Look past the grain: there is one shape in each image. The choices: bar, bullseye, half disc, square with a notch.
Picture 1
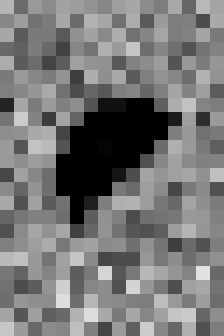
half disc
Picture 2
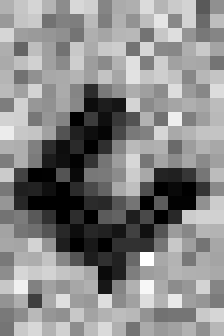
square with a notch
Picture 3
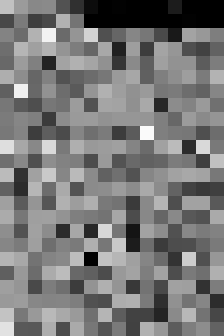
bar
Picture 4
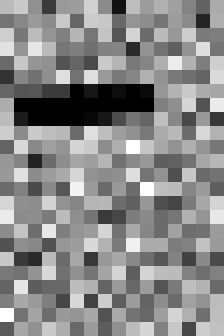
bar
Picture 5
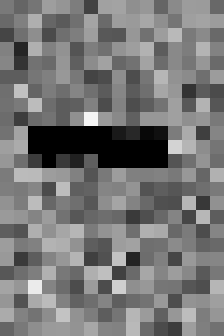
bar
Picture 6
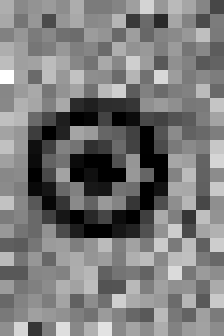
bullseye
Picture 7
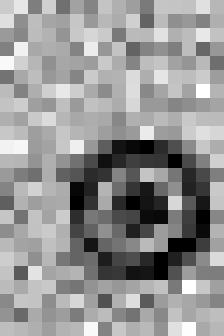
bullseye
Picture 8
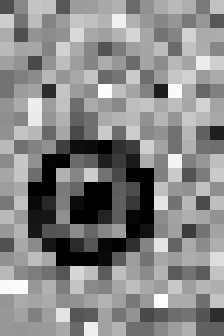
bullseye
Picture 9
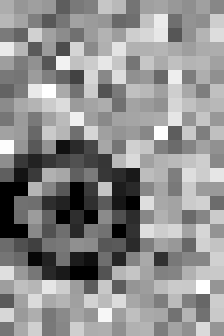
bullseye
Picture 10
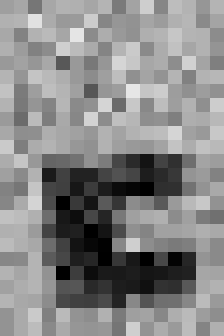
square with a notch
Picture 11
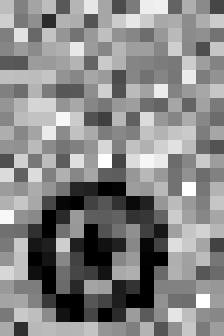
bullseye
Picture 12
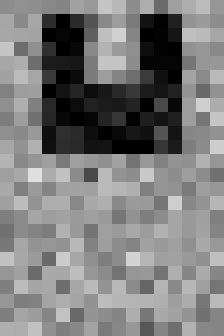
square with a notch
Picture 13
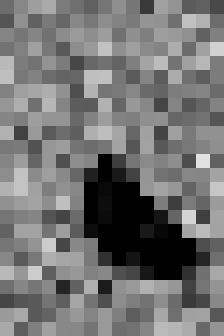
half disc
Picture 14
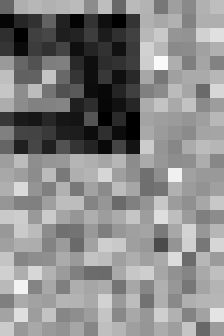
square with a notch
